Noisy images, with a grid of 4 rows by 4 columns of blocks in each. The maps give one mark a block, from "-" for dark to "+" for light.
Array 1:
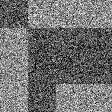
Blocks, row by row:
- + + +
+ - - -
+ - - -
+ - + +
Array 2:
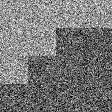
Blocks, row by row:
+ + + +
+ + - -
+ - - -
- - - -
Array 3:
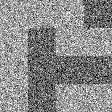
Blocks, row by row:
+ + + -
+ - + +
+ - - -
+ - + +
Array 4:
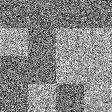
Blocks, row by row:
- - - -
+ - + +
- - + +
- + - +
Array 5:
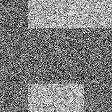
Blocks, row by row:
- + + +
- - - -
- - - -
- + + -
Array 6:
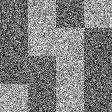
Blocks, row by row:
- + - +
- + + -
- - + -
+ - + -
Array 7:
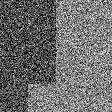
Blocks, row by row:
- - + +
- - + +
- - + +
- + + +
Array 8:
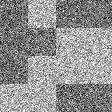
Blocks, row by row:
- + - -
- - + +
- + + +
+ + - -
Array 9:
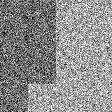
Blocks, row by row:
- - + +
- - + +
- - + +
- + + +
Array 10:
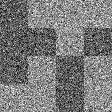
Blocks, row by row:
- + + +
- - + -
- + - +
+ + - +
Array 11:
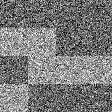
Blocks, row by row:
- - - -
+ + - -
- + + +
+ - - -
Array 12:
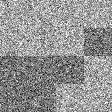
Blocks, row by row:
+ + + +
+ + + -
- - - +
- - + +
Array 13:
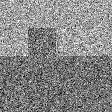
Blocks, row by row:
+ + + +
+ - + +
- - - -
- - - -
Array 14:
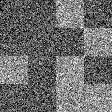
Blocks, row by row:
- - + -
- - - +
+ - + -
- - + +
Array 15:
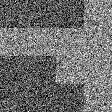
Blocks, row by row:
- - - +
+ + + +
- - + +
- - - +
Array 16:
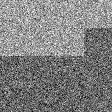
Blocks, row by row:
+ + + +
+ + + -
- - - -
- - - -
